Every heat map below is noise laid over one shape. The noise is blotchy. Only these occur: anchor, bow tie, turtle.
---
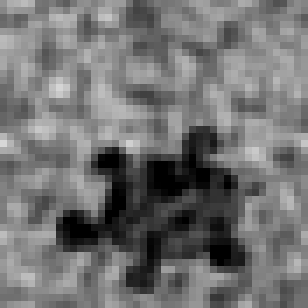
turtle
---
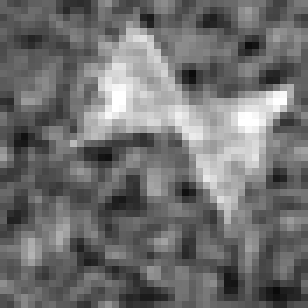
bow tie
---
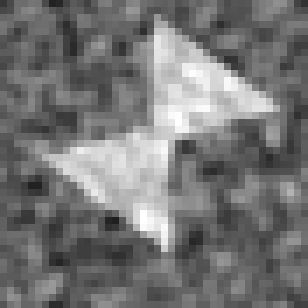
bow tie
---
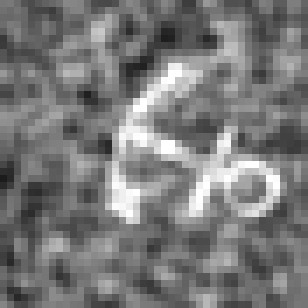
anchor
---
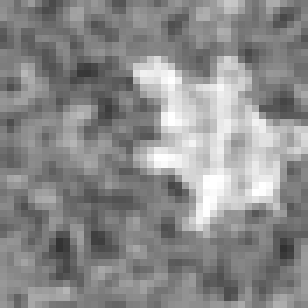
turtle
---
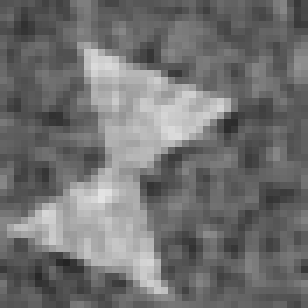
bow tie
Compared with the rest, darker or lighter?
lighter
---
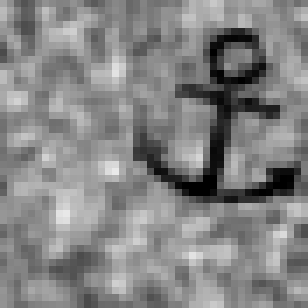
anchor
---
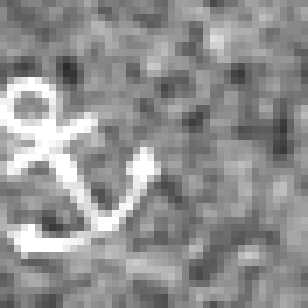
anchor
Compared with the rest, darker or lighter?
lighter
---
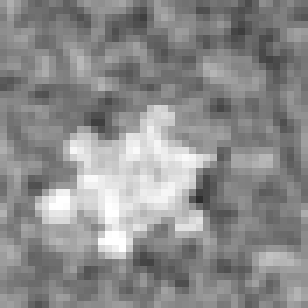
turtle
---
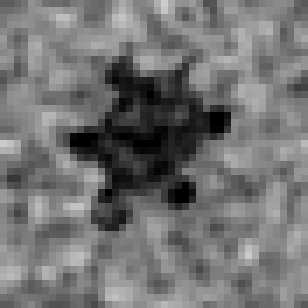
turtle
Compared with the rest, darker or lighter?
darker
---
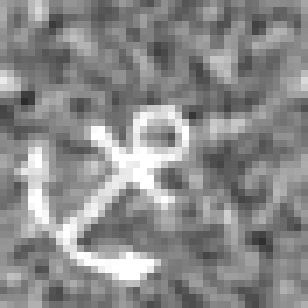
anchor
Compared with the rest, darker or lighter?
lighter
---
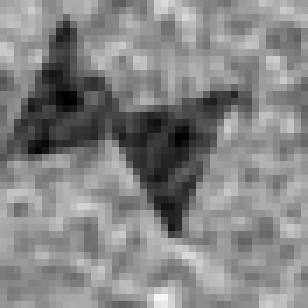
bow tie
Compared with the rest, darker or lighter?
darker
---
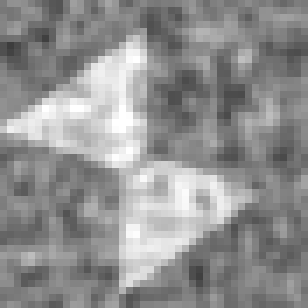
bow tie
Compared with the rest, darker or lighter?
lighter
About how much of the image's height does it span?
nearly all
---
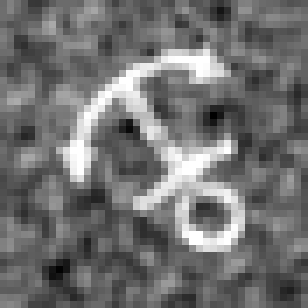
anchor
